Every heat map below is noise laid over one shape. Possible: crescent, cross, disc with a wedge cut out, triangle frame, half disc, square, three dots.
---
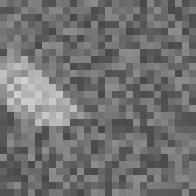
light half disc, middle left
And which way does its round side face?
down and left
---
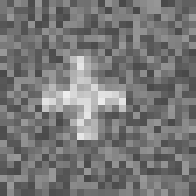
light cross, centre
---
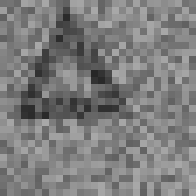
dark triangle frame
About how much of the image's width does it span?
two thirds
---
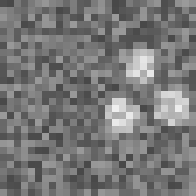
light three dots, middle right
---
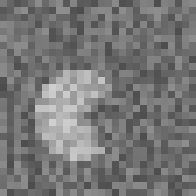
light disc with a wedge cut out
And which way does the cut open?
right
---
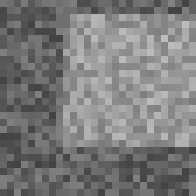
light square
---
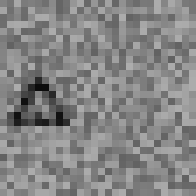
dark triangle frame, middle left
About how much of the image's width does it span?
a third
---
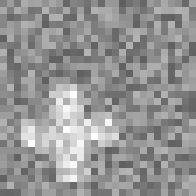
light cross
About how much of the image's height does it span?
half
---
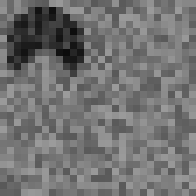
dark disc with a wedge cut out, top left
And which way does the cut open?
down
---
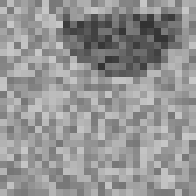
dark half disc
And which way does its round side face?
down
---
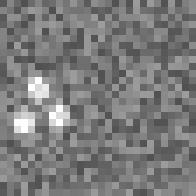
light three dots, middle left
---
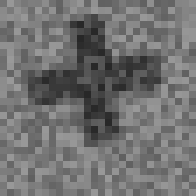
dark cross
